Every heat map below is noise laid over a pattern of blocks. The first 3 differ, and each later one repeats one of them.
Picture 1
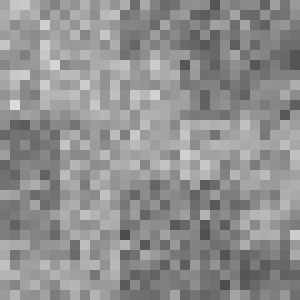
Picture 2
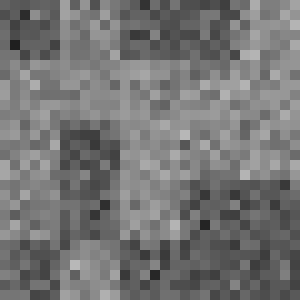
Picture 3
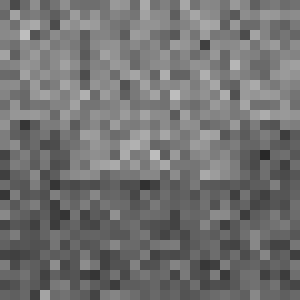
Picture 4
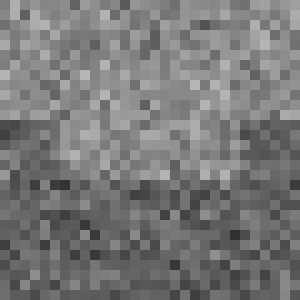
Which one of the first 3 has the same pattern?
3
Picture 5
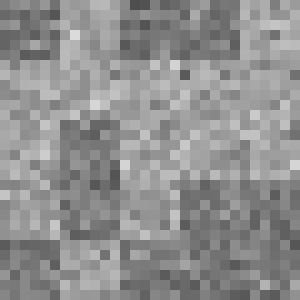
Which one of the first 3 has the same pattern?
2
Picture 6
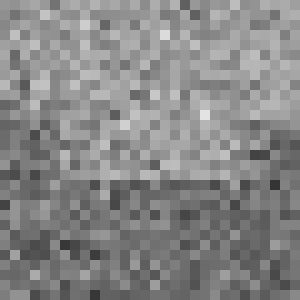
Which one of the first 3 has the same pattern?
3
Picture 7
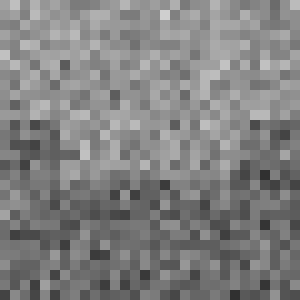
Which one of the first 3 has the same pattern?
3
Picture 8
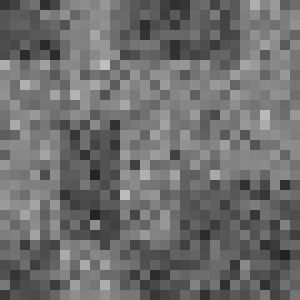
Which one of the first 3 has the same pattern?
2
